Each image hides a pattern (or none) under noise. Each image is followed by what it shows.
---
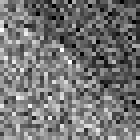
a sharp edge
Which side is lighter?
bottom left
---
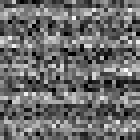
horizontal stripes
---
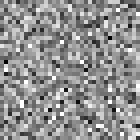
only noise
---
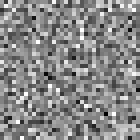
only noise
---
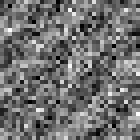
diagonal stripes
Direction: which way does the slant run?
bottom left to top right
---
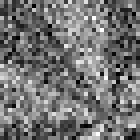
spokes from one point
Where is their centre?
bottom right
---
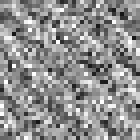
diagonal stripes
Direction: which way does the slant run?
top left to bottom right
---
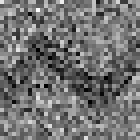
a wavy band
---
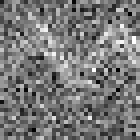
a wavy band
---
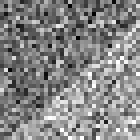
a sharp edge
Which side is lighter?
bottom right
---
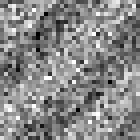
diagonal stripes
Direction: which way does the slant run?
bottom left to top right
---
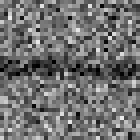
one horizontal stripe
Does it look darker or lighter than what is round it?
darker
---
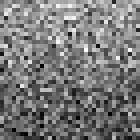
a smooth slope
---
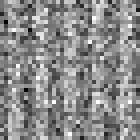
vertical stripes
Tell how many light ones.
5
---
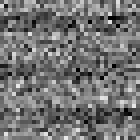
horizontal stripes
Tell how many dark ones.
3
